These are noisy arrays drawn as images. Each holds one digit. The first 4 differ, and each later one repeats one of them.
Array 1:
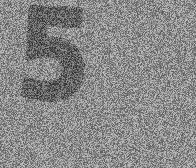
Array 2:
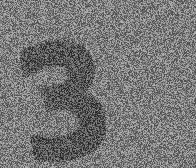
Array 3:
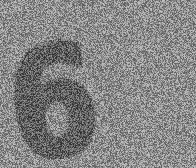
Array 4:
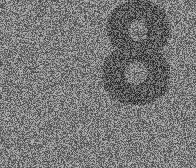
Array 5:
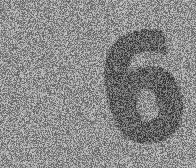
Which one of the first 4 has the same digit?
3
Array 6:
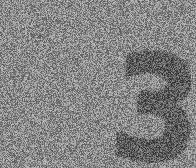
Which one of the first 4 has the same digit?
2
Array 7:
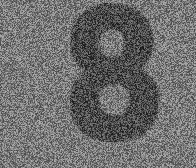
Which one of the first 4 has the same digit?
4
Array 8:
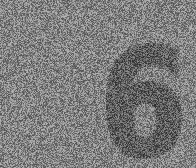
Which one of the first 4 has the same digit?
3
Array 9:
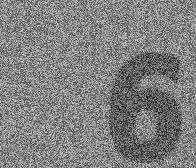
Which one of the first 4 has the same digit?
3
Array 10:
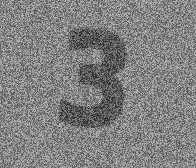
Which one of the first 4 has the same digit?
2
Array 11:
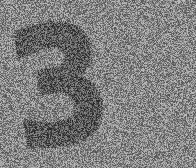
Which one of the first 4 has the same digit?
2
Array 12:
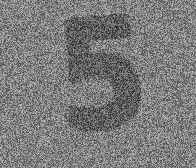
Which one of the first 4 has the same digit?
1
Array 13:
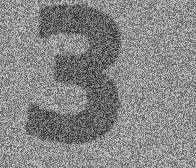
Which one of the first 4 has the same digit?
2
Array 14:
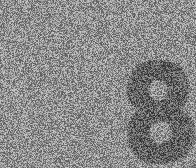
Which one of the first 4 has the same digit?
4
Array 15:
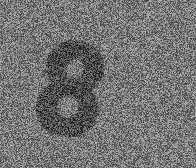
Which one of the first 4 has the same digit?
4
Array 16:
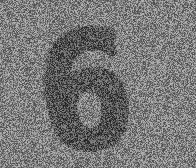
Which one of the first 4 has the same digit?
3
